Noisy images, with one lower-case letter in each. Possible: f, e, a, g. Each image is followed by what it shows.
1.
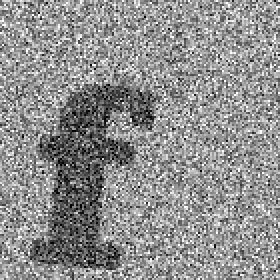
f
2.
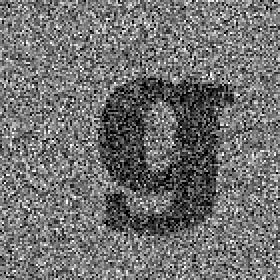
g
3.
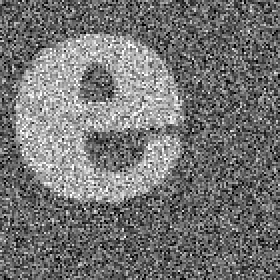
e
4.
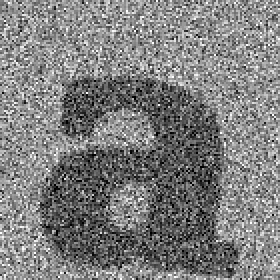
a
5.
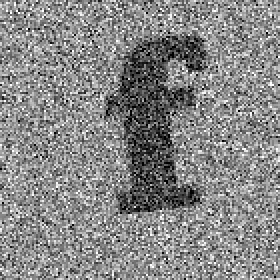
f
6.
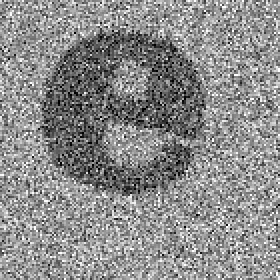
e
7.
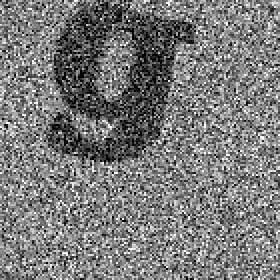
g
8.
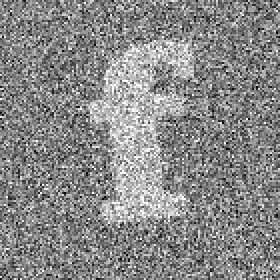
f
